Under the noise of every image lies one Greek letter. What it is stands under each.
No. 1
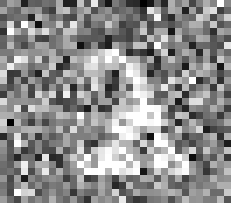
light lambda
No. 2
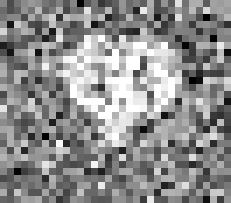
light phi
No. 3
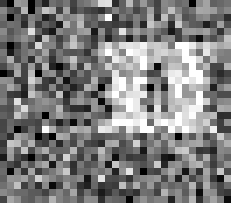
light pi
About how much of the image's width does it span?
half
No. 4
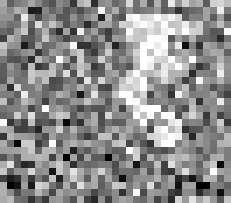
light xi
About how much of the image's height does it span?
two thirds
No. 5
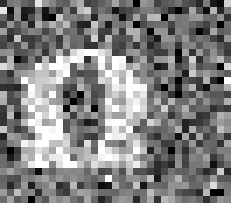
light omega
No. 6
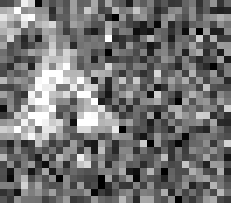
light lambda
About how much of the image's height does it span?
two thirds
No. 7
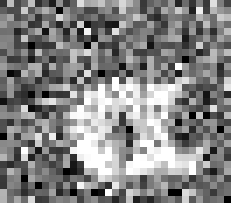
light alpha
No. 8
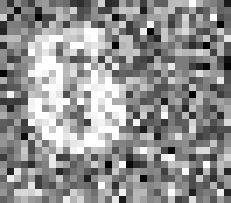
light delta
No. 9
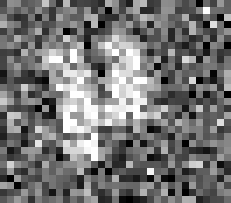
light mu
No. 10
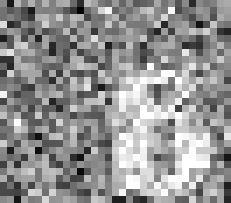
light delta
